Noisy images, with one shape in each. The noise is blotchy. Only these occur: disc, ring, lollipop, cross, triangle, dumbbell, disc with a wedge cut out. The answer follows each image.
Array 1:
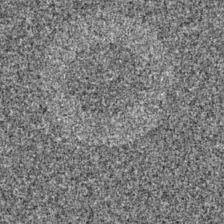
light ring
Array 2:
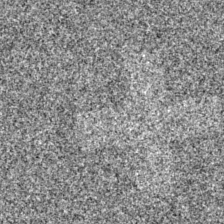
light cross
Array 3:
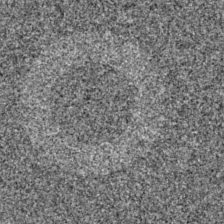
light ring
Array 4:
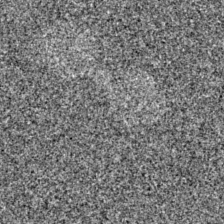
light dumbbell
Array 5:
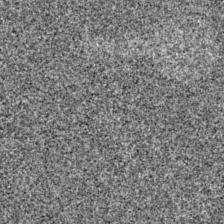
light lollipop
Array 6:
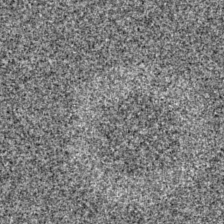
light ring
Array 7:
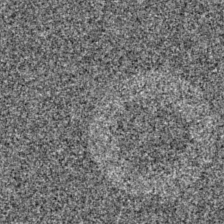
light ring
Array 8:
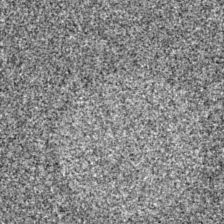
light disc
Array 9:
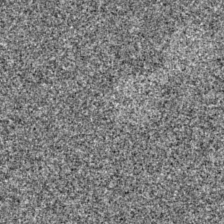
light dumbbell
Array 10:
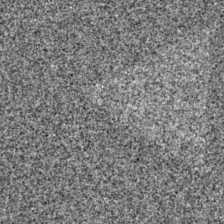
light triangle
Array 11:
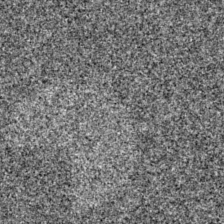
light disc with a wedge cut out
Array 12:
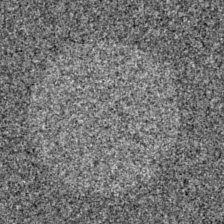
light disc
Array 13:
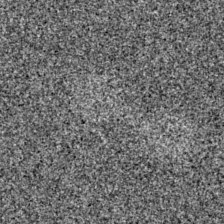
light dumbbell
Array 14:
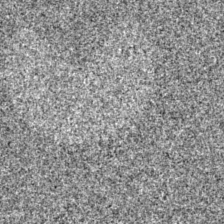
light disc with a wedge cut out
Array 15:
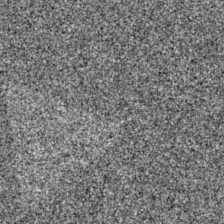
light triangle
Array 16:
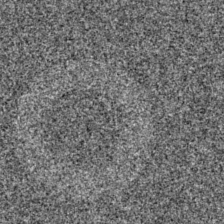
light ring
